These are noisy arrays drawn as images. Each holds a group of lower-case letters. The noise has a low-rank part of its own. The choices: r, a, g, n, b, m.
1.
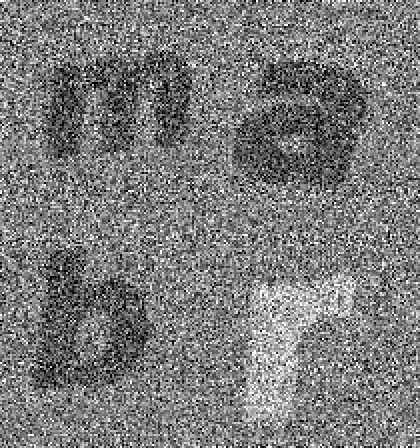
top left: dark m; top right: dark a; bottom left: dark b; bottom right: light r
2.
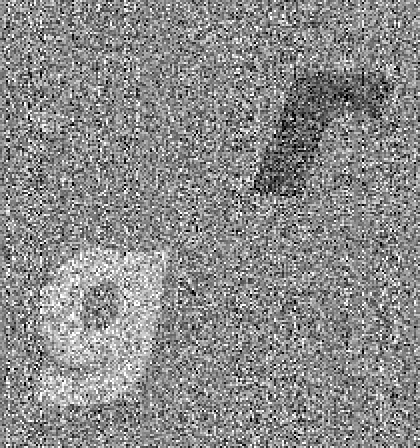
top right: dark r; bottom left: light g
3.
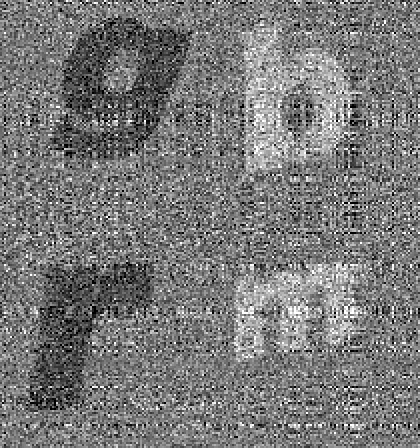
top left: dark g; top right: light b; bottom left: dark r; bottom right: light m
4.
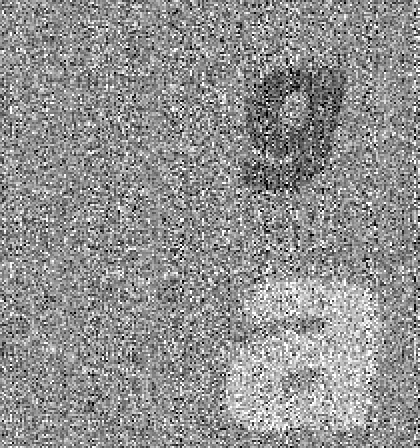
top right: dark g; bottom right: light a
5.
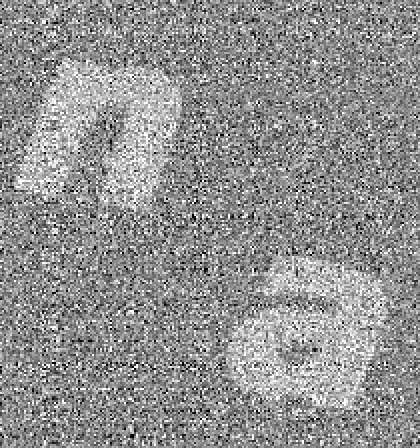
top left: light n; bottom right: light a
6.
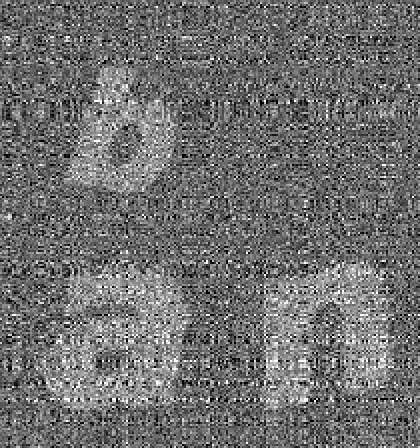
top left: light b; bottom left: light a; bottom right: light n
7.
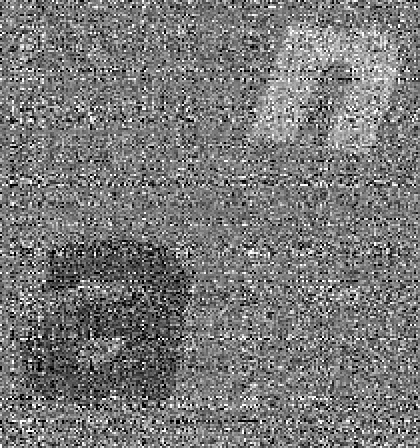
top right: light n; bottom left: dark a
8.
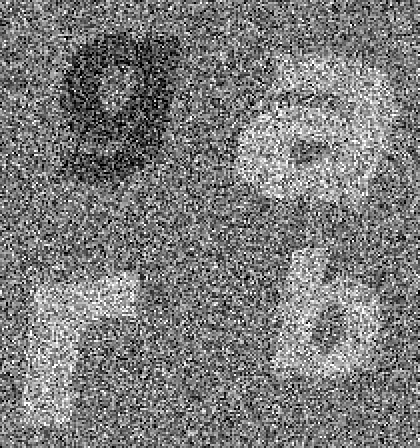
top left: dark g; top right: light a; bottom left: light r; bottom right: light b
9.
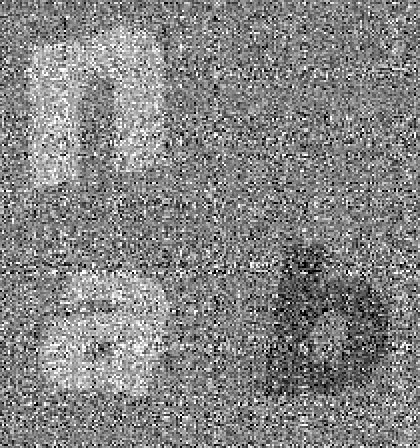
top left: light n; bottom left: light a; bottom right: dark b
